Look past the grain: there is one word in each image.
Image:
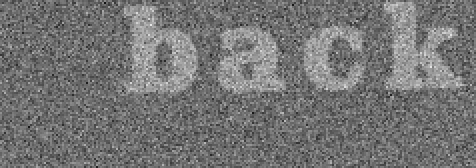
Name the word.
back
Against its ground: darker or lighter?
lighter
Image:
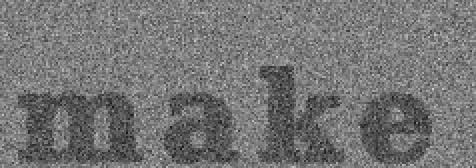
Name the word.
make
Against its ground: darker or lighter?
darker
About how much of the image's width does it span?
nearly all
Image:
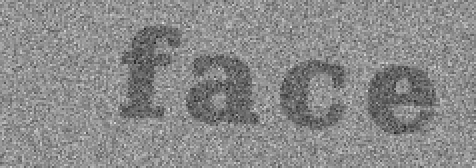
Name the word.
face
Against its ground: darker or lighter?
darker
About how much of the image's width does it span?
two thirds
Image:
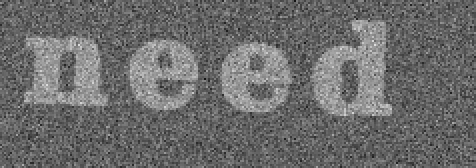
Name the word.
need
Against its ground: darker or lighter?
lighter
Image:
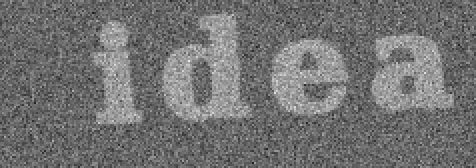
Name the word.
idea
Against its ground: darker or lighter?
lighter
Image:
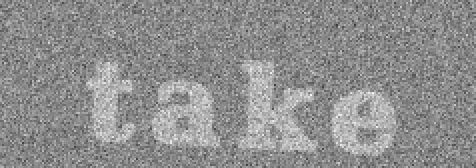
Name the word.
take
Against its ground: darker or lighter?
lighter
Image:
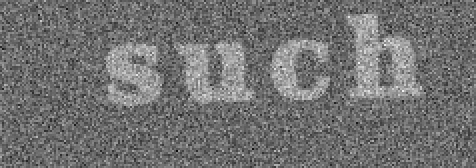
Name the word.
such
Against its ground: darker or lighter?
lighter
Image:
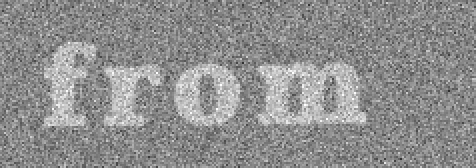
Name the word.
from
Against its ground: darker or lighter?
lighter
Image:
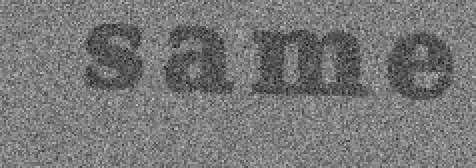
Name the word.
same
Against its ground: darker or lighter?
darker
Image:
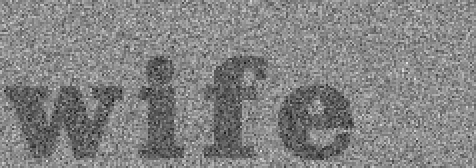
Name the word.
wife
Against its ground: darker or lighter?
darker
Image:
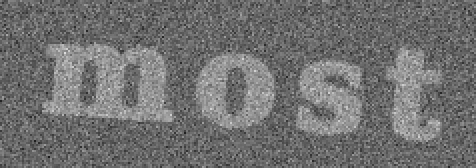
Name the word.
most
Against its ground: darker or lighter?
lighter
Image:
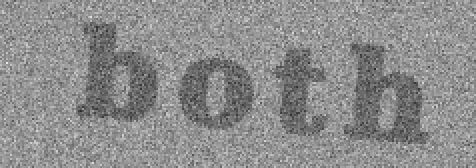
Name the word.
both
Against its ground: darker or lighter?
darker
